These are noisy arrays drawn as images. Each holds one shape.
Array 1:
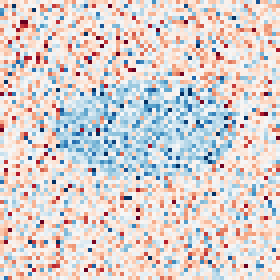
ellipse
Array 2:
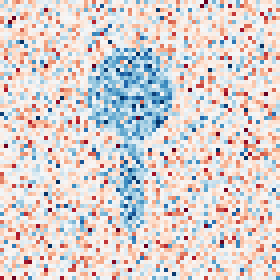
lollipop
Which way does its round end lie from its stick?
up
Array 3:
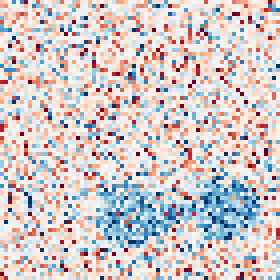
dumbbell
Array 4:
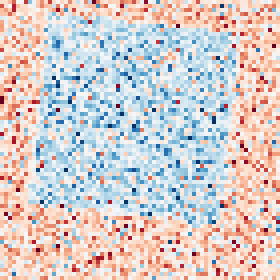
square
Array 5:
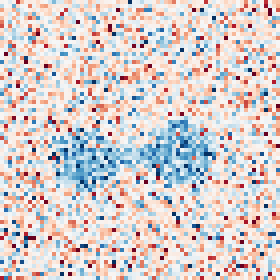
dumbbell
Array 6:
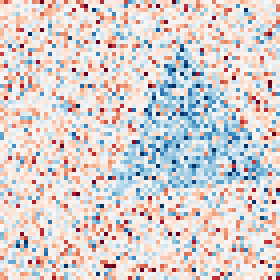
triangle
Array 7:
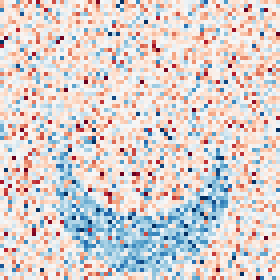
crescent
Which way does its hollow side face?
up
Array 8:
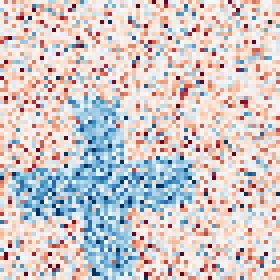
cross
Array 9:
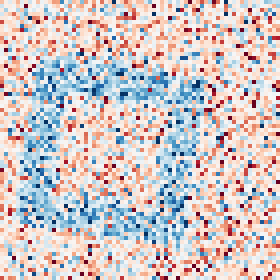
square frame
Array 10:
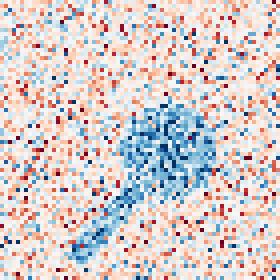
lollipop
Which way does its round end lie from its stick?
up and right
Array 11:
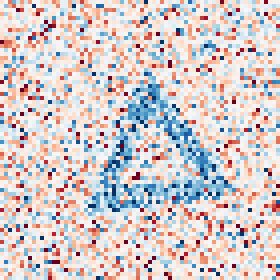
triangle frame
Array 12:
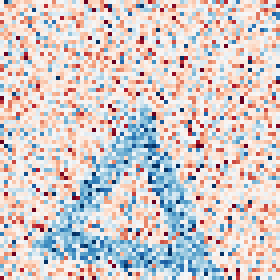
triangle frame
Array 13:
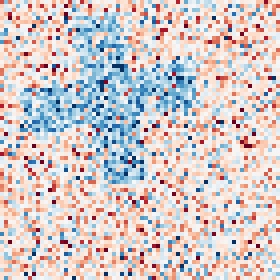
cross
